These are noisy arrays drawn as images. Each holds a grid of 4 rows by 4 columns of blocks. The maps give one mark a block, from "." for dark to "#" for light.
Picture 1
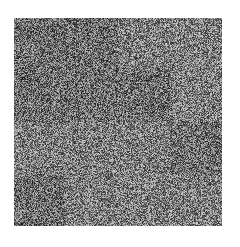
. . # #
. . . #
# # # .
. # # #
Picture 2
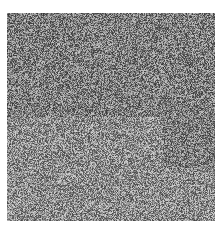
. . . .
. . . .
# # # .
# # # #
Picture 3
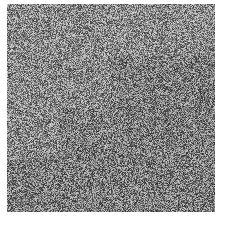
# # # #
# # . .
# . . .
. . . .
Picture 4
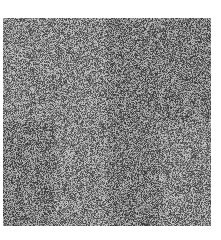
# # . .
# # . .
. # . #
. # . #
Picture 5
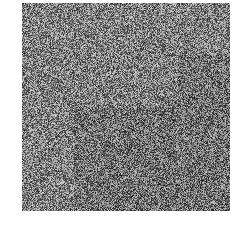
# # # #
# # # .
# . . .
# . . .
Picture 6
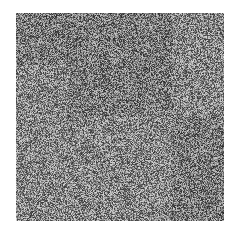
. . . #
# . . #
# # # .
# # # .
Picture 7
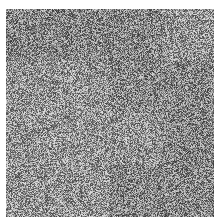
. . . #
# # . .
# # # .
# # . .
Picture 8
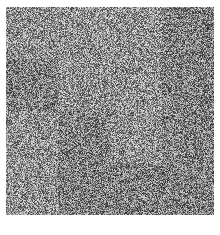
# # # .
. # # .
# . # .
# . . .
